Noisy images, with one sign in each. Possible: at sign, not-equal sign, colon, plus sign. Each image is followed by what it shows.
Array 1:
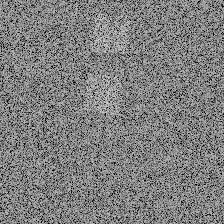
colon
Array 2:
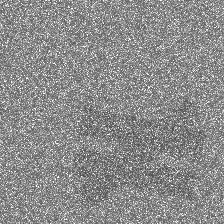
not-equal sign
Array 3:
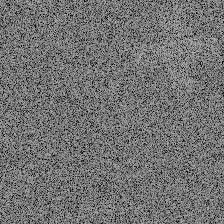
plus sign
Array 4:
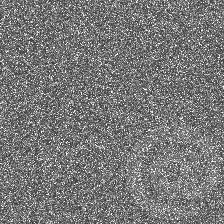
at sign
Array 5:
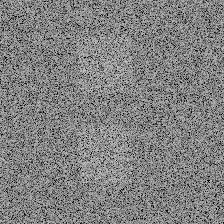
colon
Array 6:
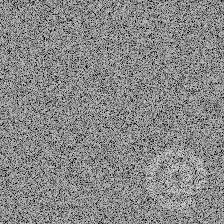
at sign
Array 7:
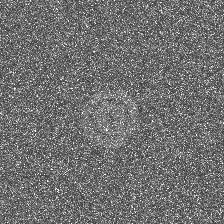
at sign
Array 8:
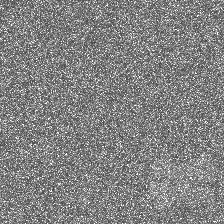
not-equal sign
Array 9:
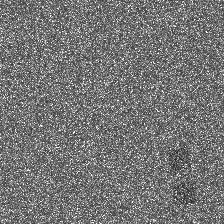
colon
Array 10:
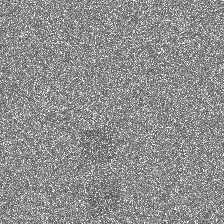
colon
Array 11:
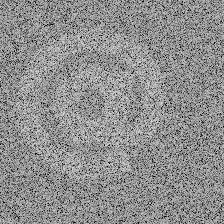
at sign
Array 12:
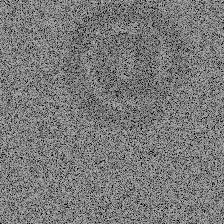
at sign
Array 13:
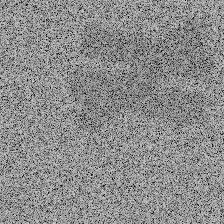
not-equal sign
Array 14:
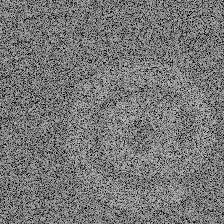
at sign
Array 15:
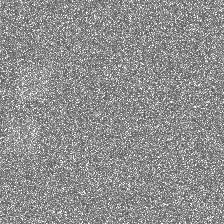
colon
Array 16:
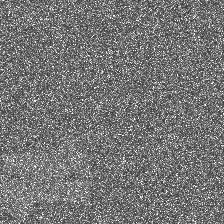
not-equal sign
